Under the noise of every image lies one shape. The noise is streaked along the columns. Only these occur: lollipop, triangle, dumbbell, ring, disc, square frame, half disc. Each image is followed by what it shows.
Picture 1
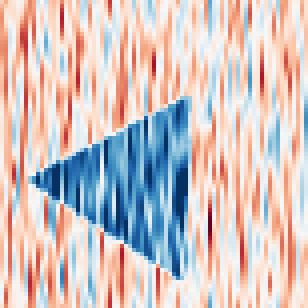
triangle
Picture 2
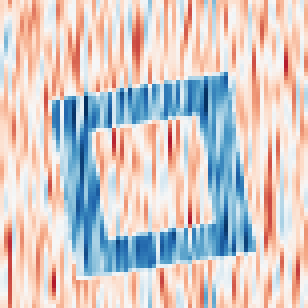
square frame
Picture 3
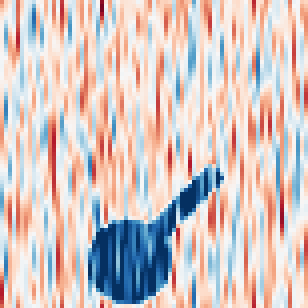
lollipop
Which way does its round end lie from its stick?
down and left
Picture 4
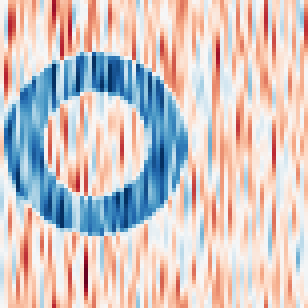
ring
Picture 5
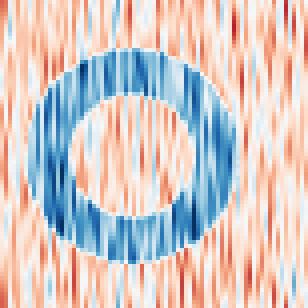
ring
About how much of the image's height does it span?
two thirds
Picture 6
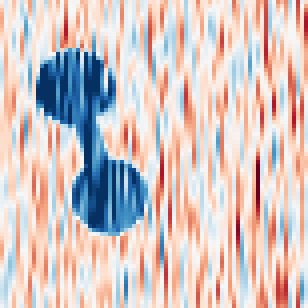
dumbbell
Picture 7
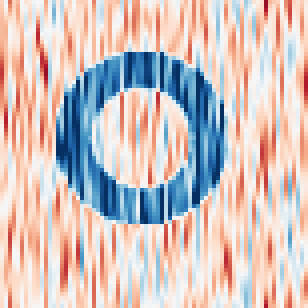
ring
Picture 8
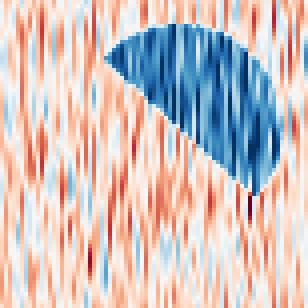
half disc
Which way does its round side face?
up and right
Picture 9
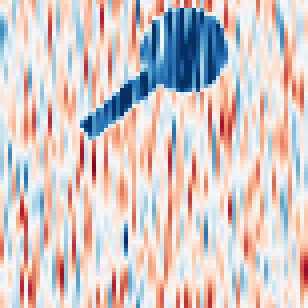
lollipop
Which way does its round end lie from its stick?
up and right
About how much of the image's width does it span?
half
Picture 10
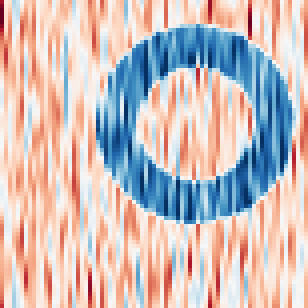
ring
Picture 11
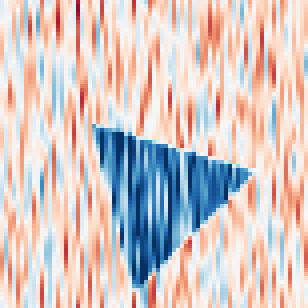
triangle
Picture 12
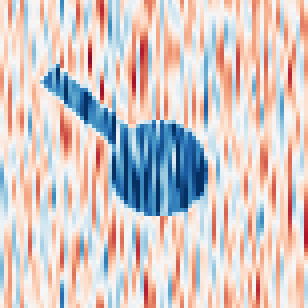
lollipop
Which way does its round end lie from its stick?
down and right
